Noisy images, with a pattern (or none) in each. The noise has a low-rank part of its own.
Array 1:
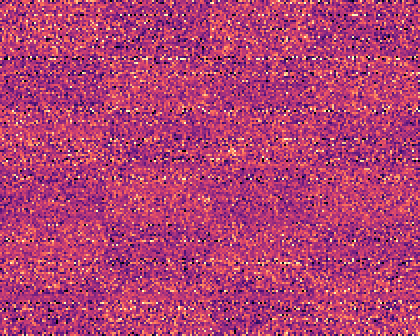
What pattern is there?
a checkerboard
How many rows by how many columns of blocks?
6 by 4
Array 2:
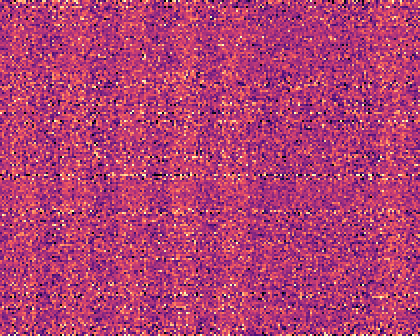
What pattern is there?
bands of columns
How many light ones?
6
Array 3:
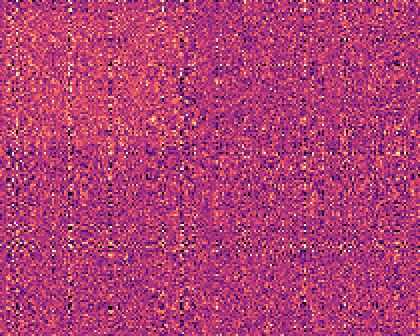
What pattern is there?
one block
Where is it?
top left
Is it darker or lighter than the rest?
lighter
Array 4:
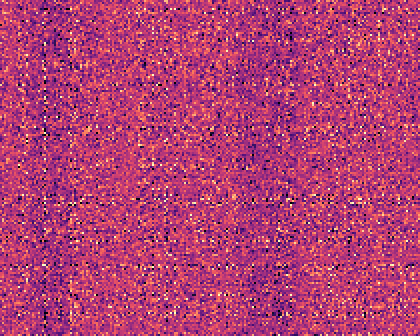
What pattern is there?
bands of columns
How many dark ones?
2
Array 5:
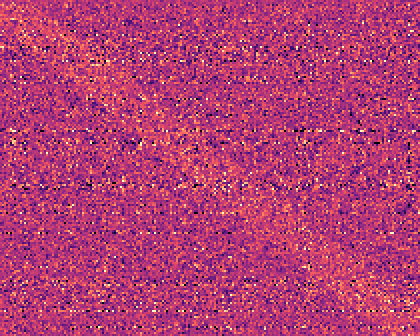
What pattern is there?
a diagonal band
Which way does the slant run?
top left to bottom right
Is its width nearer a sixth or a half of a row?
a sixth
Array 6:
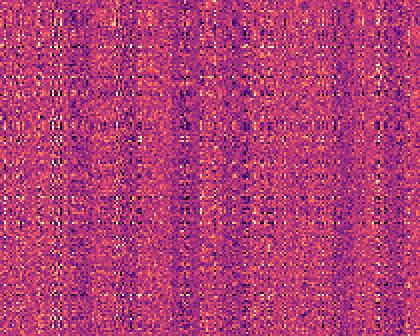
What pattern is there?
bands of columns
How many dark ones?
6
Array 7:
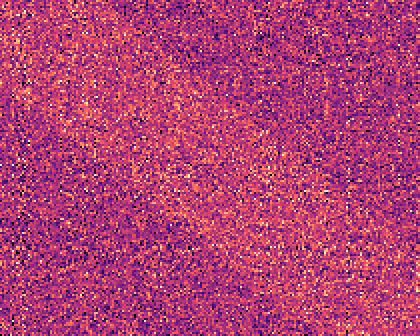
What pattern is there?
a diagonal band
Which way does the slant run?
top left to bottom right
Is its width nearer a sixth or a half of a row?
a half
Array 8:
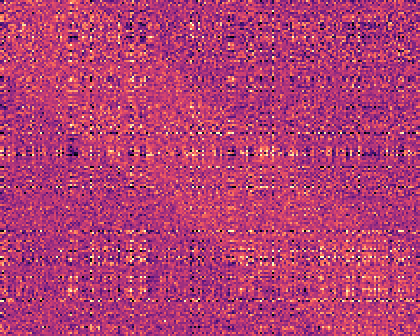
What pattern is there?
a diagonal band
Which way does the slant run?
top left to bottom right
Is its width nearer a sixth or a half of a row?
a half
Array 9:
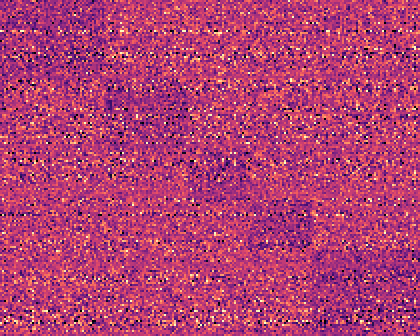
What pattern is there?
blocks along the diagonal
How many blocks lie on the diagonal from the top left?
5
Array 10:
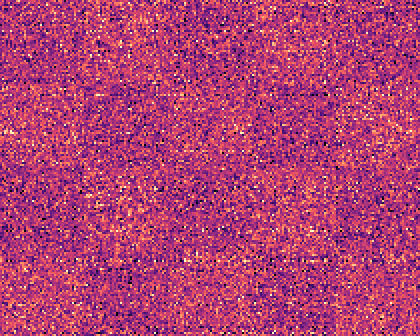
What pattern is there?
a checkerboard
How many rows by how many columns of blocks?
4 by 5
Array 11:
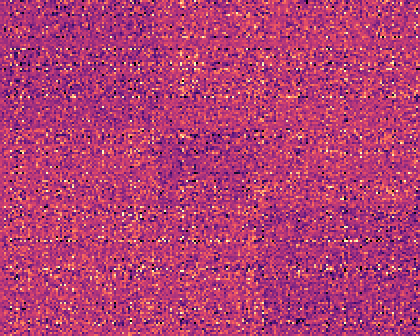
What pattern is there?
blocks along the diagonal
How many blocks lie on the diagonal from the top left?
3
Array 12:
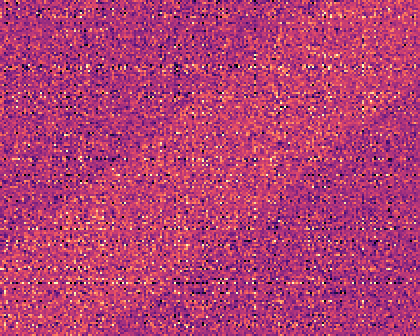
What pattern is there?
a diagonal band
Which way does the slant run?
bottom left to top right
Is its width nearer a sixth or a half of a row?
a half
